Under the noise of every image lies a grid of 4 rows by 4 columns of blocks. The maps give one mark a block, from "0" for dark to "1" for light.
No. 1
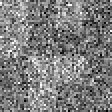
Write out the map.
1 0 1 0
1 0 0 0
0 1 1 0
0 1 0 0
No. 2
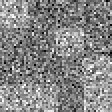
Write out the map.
1 0 0 0
0 0 1 0
0 0 0 1
1 1 0 1
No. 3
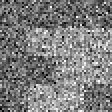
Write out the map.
0 0 0 0
0 1 1 1
0 0 1 1
0 1 1 0
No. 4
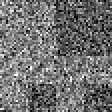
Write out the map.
1 1 0 0
1 1 0 0
1 1 1 1
1 0 1 0
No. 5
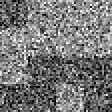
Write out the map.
0 1 1 1
1 1 1 1
1 0 0 0
0 0 1 0
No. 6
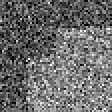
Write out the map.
0 0 0 0
0 0 1 1
0 1 1 1
0 1 1 1
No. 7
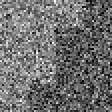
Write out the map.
1 1 1 0
1 1 0 0
1 1 0 0
1 0 0 0
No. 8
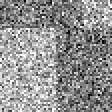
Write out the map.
0 0 0 1
1 1 0 0
1 1 0 0
1 1 0 0
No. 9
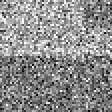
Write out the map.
1 1 1 0
1 1 1 1
0 0 0 0
0 0 0 0
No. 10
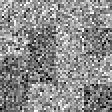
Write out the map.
1 1 1 1
1 0 1 0
0 0 1 1
0 1 1 0
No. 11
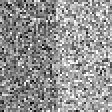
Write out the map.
0 0 1 1
0 0 1 1
0 0 1 1
0 0 1 1
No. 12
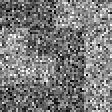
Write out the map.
0 0 1 1
1 0 0 1
1 1 0 1
0 0 0 1
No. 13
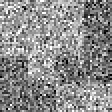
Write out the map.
1 1 1 0
1 1 1 0
0 1 0 0
0 0 1 1
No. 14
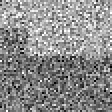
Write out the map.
1 1 1 1
0 1 1 1
0 0 0 0
0 0 0 0
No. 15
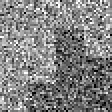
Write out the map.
1 1 1 1
1 1 0 1
1 1 0 0
1 0 0 0
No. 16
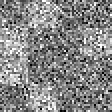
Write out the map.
0 1 0 0
1 0 0 1
1 0 0 0
0 1 0 0
